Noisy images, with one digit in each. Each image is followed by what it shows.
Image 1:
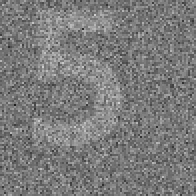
5
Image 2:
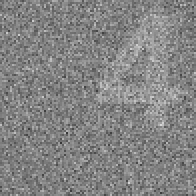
4
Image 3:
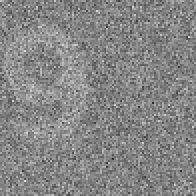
9
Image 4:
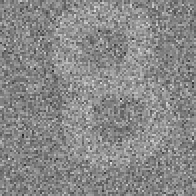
8
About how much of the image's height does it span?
nearly all
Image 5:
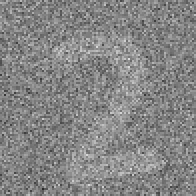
2
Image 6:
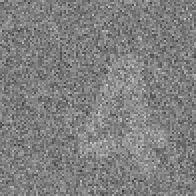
4
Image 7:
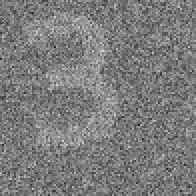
3
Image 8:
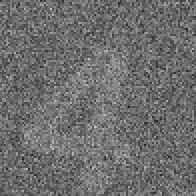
4
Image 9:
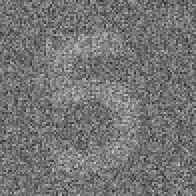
5
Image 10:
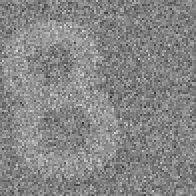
8
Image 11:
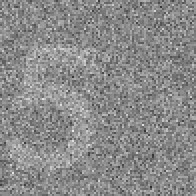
5
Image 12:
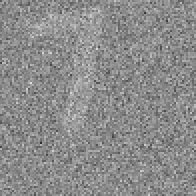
7
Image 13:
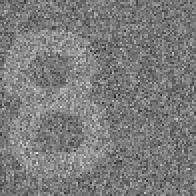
8
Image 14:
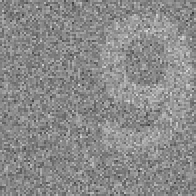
9
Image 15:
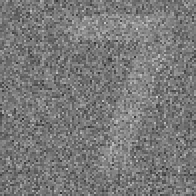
7
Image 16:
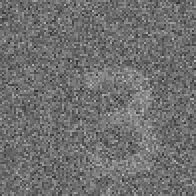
3
